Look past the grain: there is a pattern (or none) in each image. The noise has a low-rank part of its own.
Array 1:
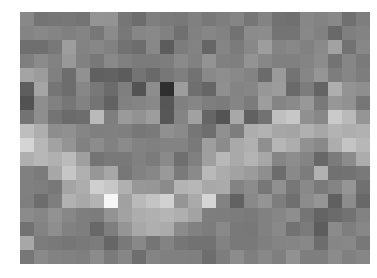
a wavy band
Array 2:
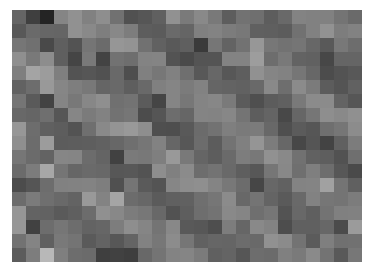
diagonal stripes
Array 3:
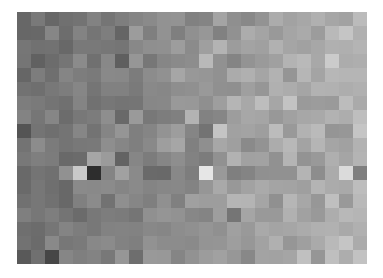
a smooth slope
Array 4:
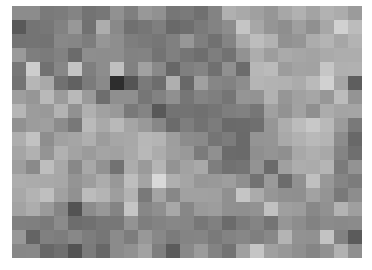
spokes from one point
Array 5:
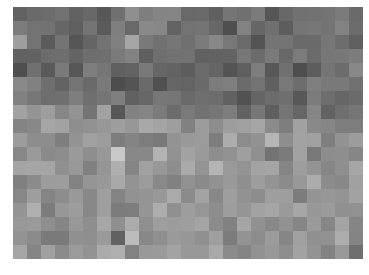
a sharp edge
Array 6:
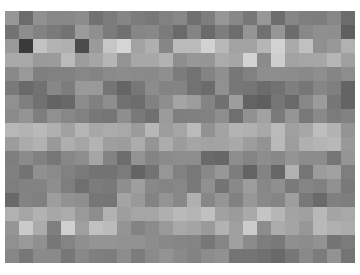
horizontal stripes
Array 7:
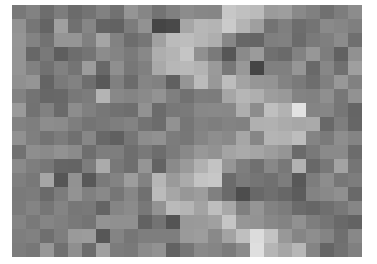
a wavy band
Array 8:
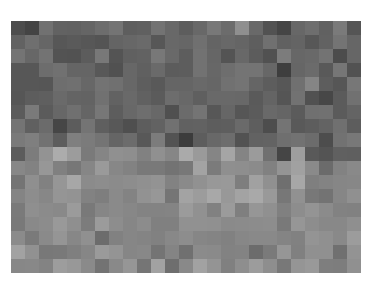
a sharp edge
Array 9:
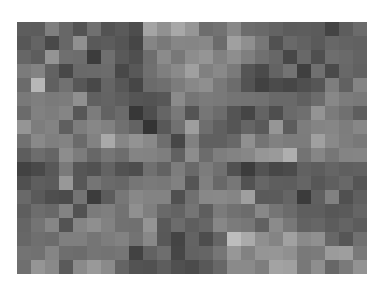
spokes from one point
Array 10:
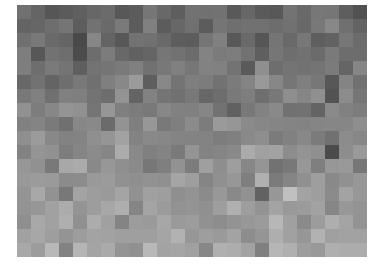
a smooth slope
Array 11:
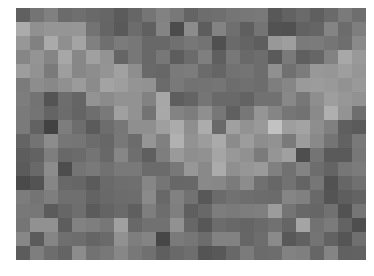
a wavy band
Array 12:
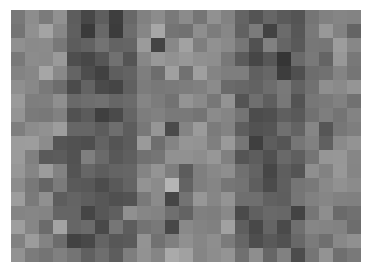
vertical stripes
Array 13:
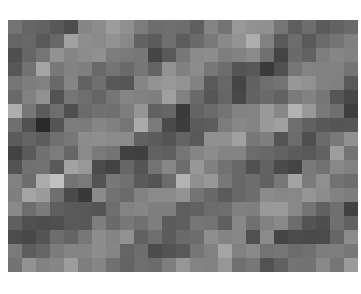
diagonal stripes
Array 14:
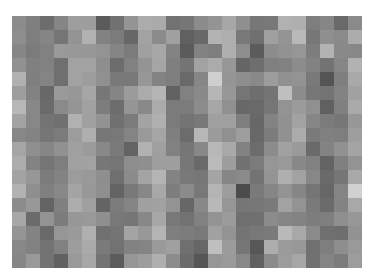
vertical stripes
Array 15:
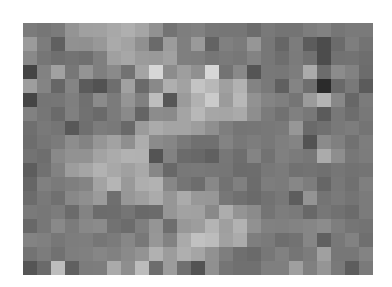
a wavy band
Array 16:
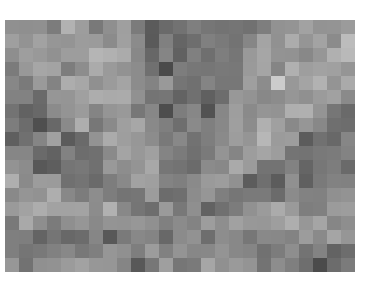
spokes from one point
